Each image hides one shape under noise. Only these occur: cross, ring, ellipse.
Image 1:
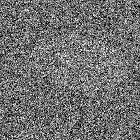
ellipse
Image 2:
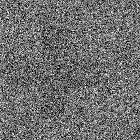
cross
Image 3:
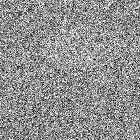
ellipse
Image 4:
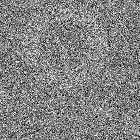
ring
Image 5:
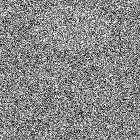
ellipse
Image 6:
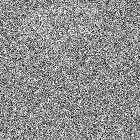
ellipse
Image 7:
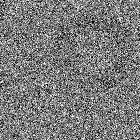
ring
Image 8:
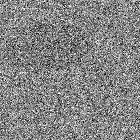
ellipse
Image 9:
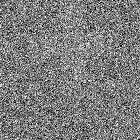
cross
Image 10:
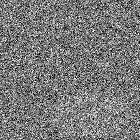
ellipse
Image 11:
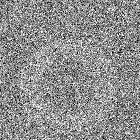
ring
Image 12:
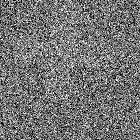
cross
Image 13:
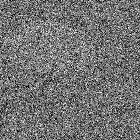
ellipse
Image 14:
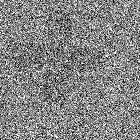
cross
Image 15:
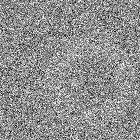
ring
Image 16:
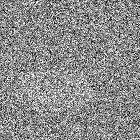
ellipse
